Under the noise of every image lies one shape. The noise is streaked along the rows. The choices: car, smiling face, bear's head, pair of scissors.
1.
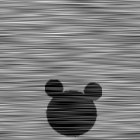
dark bear's head, bottom middle
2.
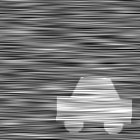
light car
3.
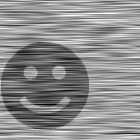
dark smiling face
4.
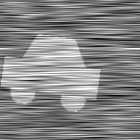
light car
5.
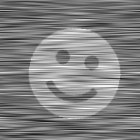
light smiling face
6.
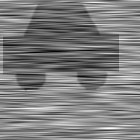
dark car
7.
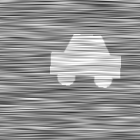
light car
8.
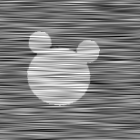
light bear's head
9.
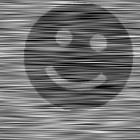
dark smiling face
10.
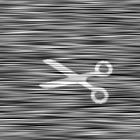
light pair of scissors
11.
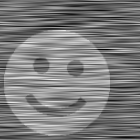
light smiling face
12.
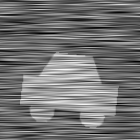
light car
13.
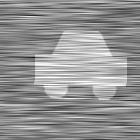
light car
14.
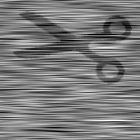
dark pair of scissors
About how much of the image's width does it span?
nearly all
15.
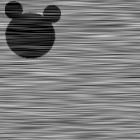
dark bear's head, top left
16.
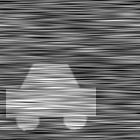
light car
